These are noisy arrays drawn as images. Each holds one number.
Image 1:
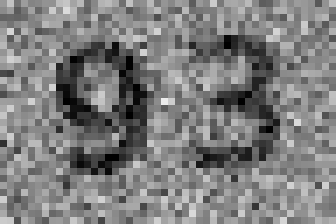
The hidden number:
93
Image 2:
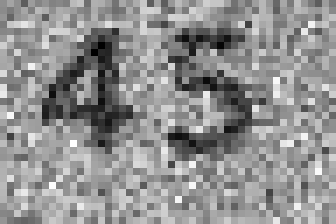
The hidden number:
45
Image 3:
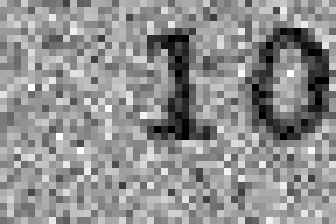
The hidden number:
10
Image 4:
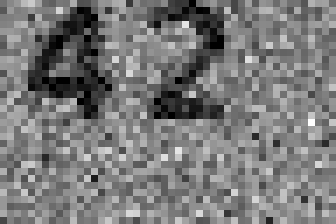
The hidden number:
42
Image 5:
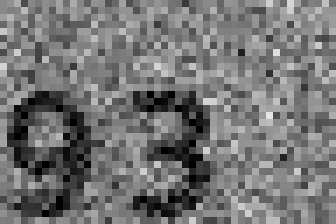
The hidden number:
93
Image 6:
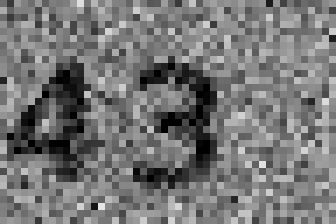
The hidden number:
43
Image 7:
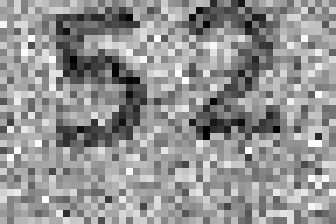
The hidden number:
52
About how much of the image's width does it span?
two thirds
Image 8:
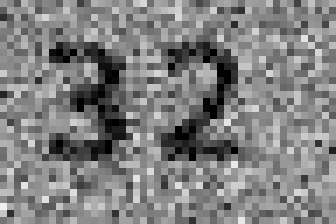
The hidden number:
32
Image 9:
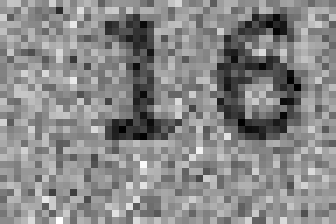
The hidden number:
16
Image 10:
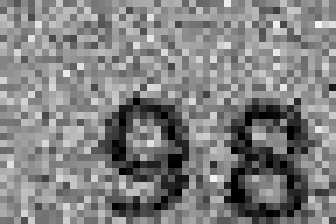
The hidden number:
98
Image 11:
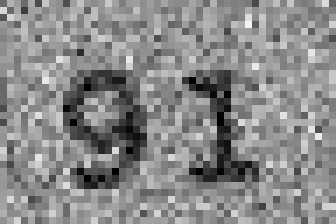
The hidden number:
91
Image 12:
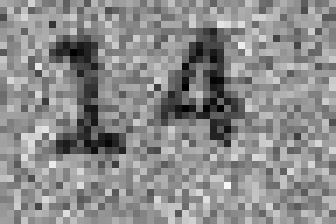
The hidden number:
14
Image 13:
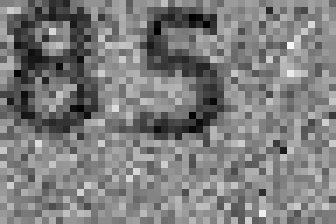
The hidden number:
85
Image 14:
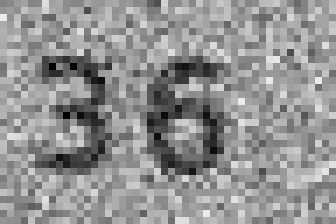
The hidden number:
36
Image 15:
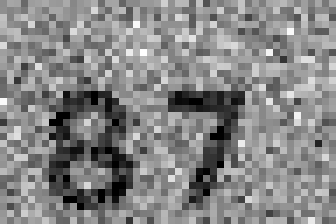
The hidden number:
87
